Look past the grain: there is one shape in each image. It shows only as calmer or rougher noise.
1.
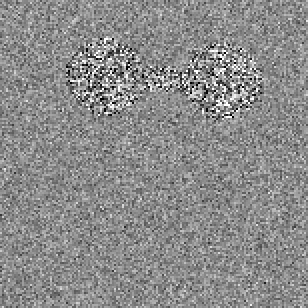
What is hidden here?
rough dumbbell
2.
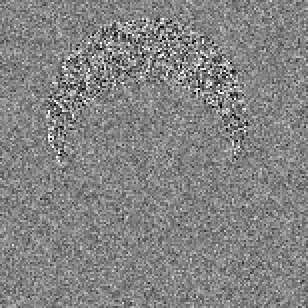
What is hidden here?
rough crescent
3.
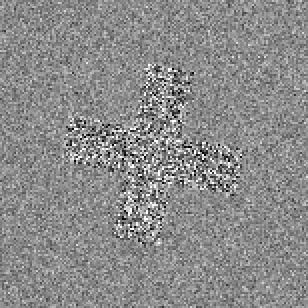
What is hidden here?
rough cross
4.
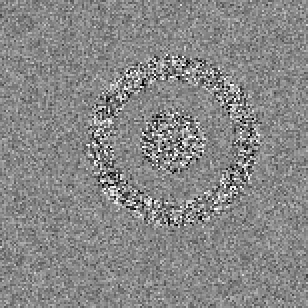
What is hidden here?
rough bullseye
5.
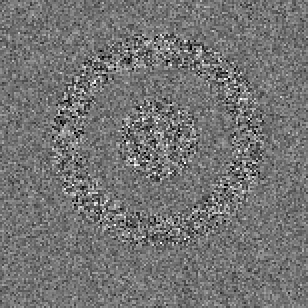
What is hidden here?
rough bullseye
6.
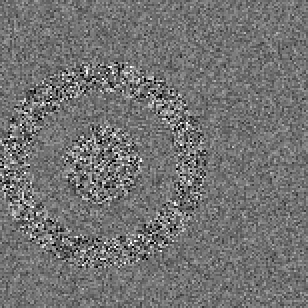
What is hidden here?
rough bullseye
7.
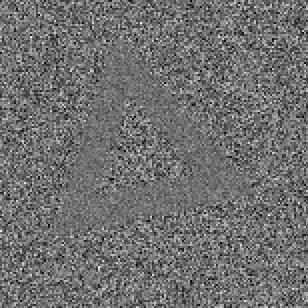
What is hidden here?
calm triangle frame
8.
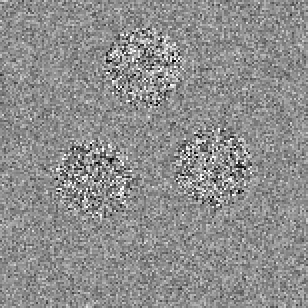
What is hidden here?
rough three dots
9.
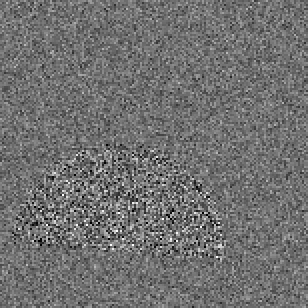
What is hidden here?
rough half disc
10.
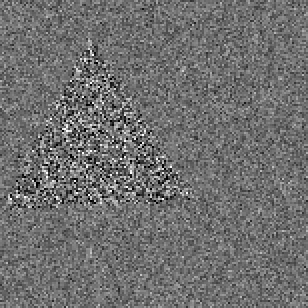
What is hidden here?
rough triangle
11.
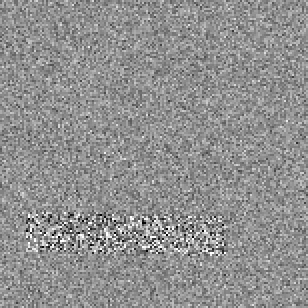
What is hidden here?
rough bar
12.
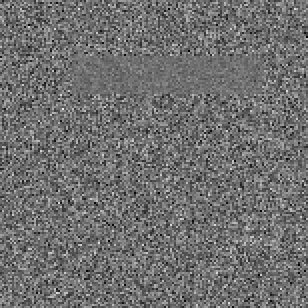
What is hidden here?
calm bar
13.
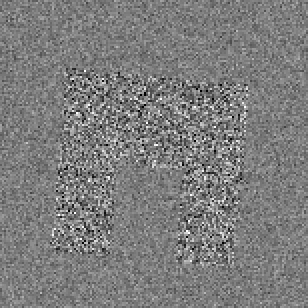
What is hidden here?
rough square with a notch
